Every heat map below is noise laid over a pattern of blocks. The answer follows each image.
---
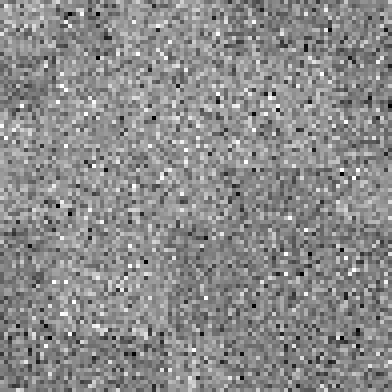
mirrored about the diagonal from the top left
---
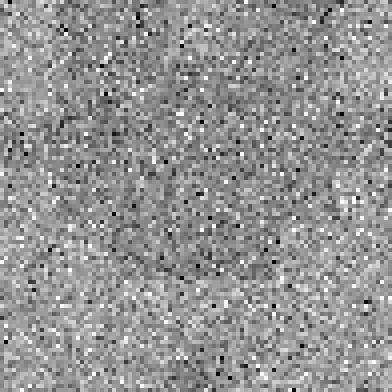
left and right mirror each other
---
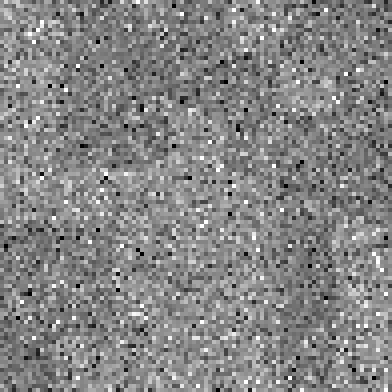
no symmetry
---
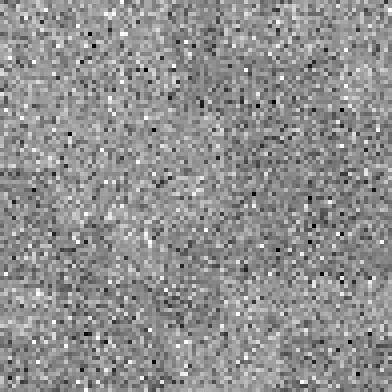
no symmetry
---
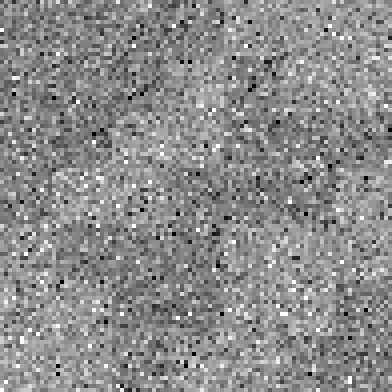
mirrored about the diagonal from the top left
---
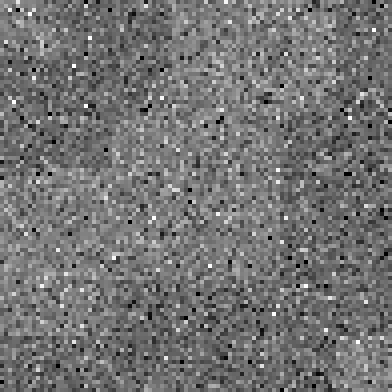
mirrored about the diagonal from the top left
